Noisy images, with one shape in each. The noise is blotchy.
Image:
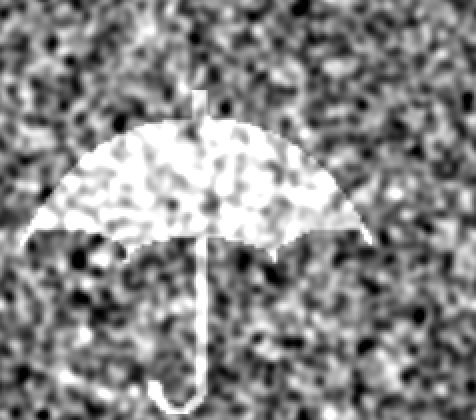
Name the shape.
umbrella
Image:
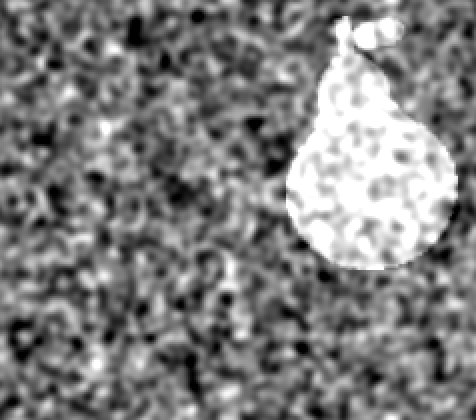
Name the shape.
pear
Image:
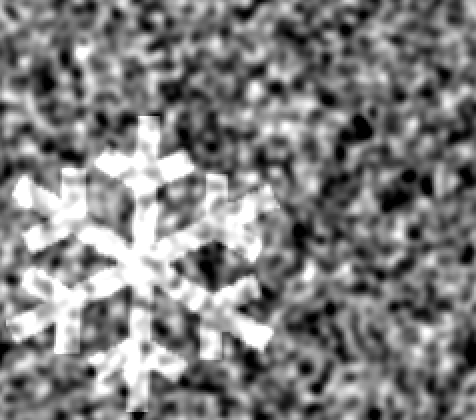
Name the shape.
snowflake
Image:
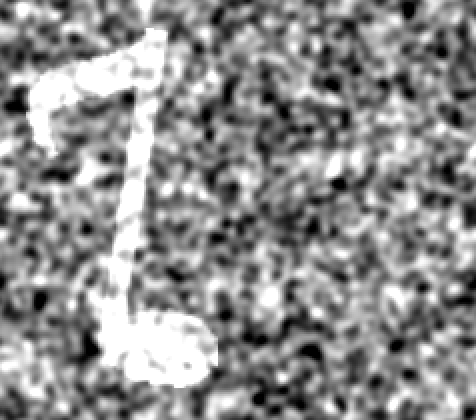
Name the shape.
musical note
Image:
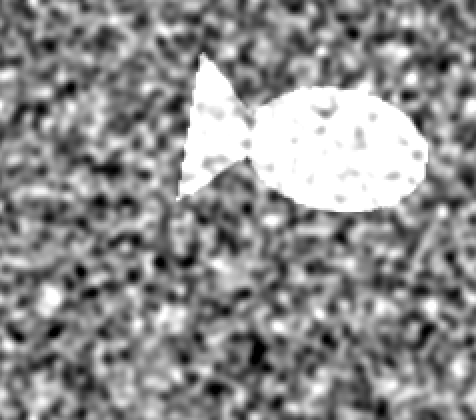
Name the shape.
fish
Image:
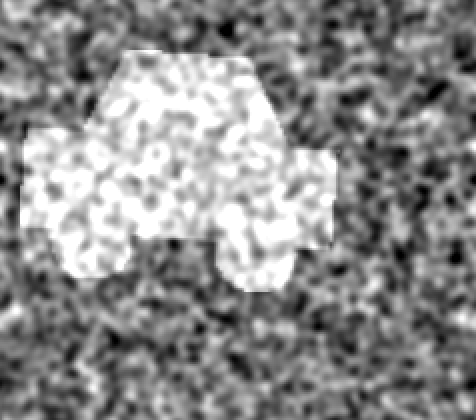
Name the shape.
car
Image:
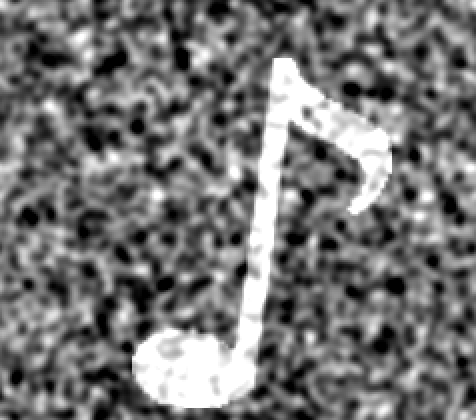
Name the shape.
musical note
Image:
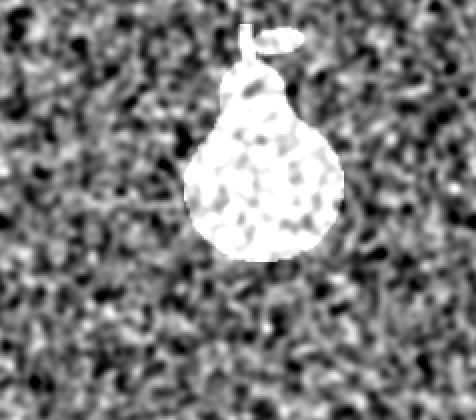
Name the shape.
pear
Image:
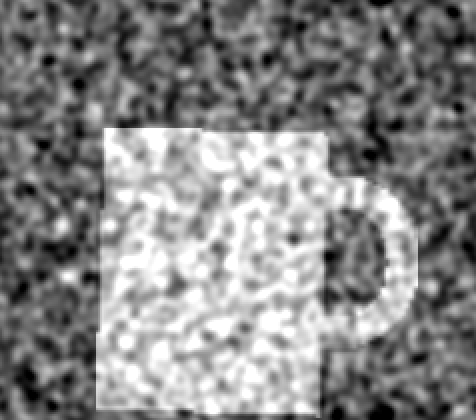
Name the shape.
cup
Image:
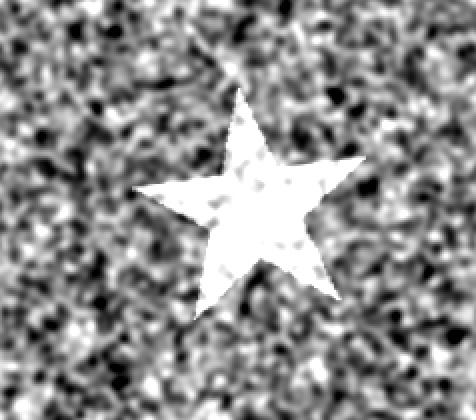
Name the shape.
star
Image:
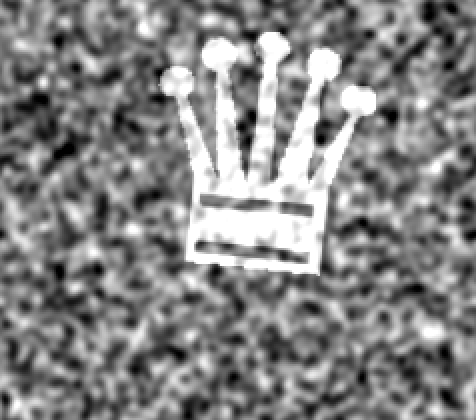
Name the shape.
chess queen
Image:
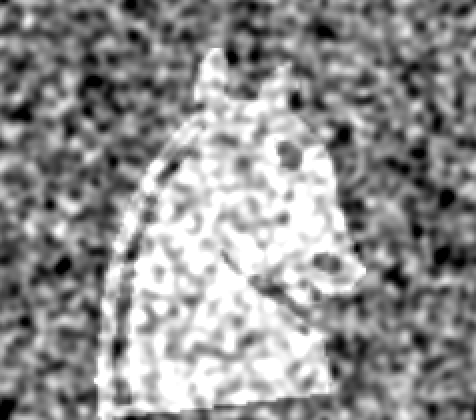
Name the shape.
chess knight
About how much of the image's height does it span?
nearly all
